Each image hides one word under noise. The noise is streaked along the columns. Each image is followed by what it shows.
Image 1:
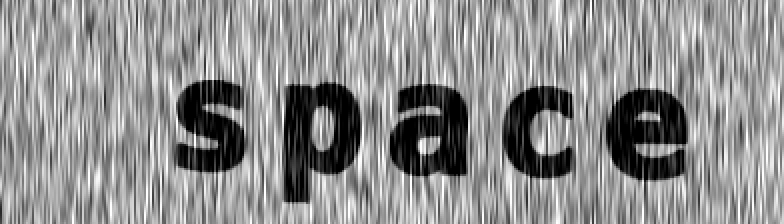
space
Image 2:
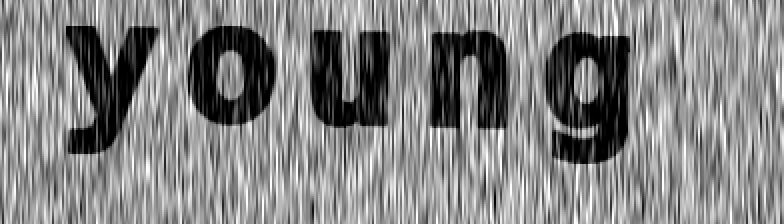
young
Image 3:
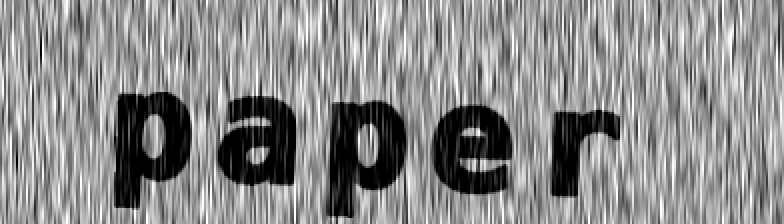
paper
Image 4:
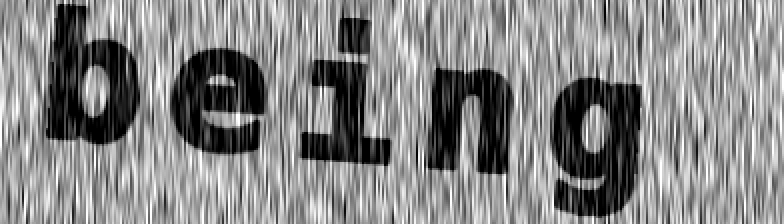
being
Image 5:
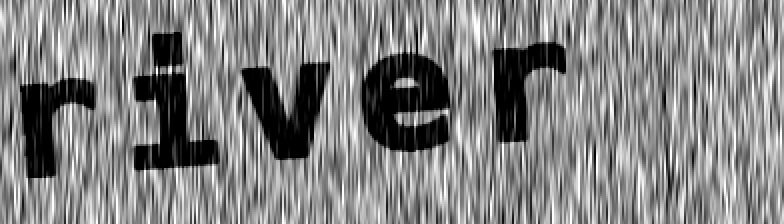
river
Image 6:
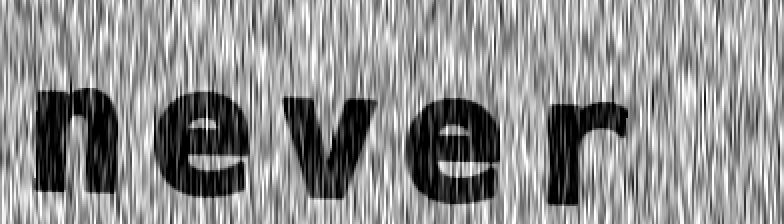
never
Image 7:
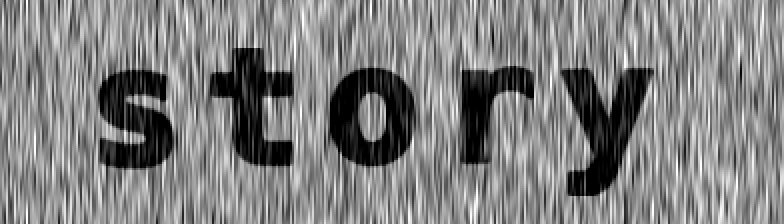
story
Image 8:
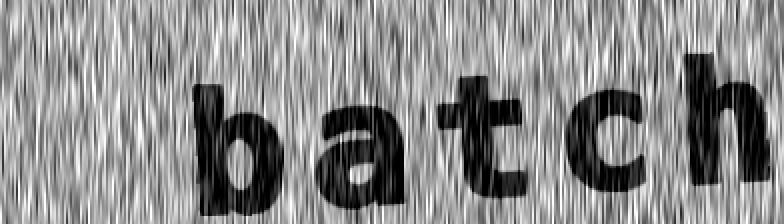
batch
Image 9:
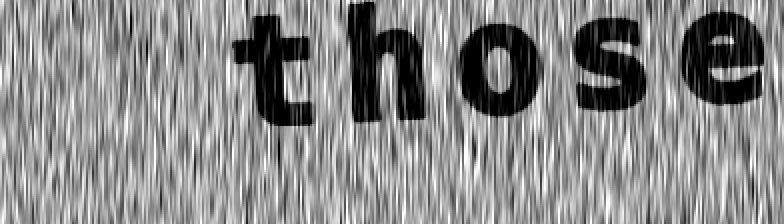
those
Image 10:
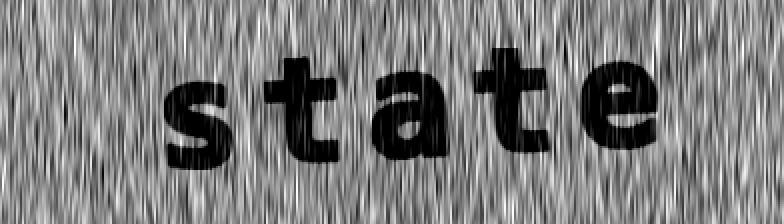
state
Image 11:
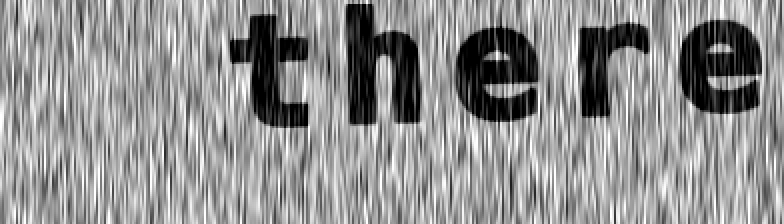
there
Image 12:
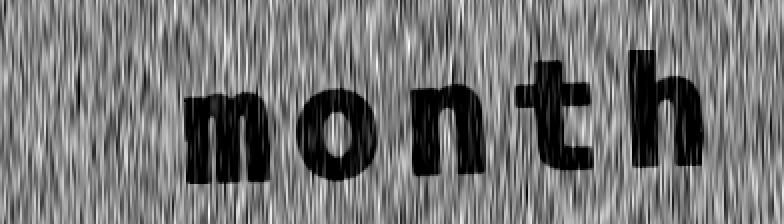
month
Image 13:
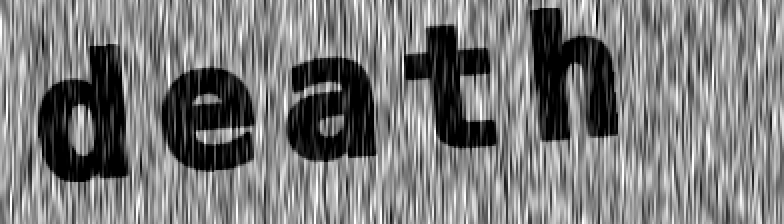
death
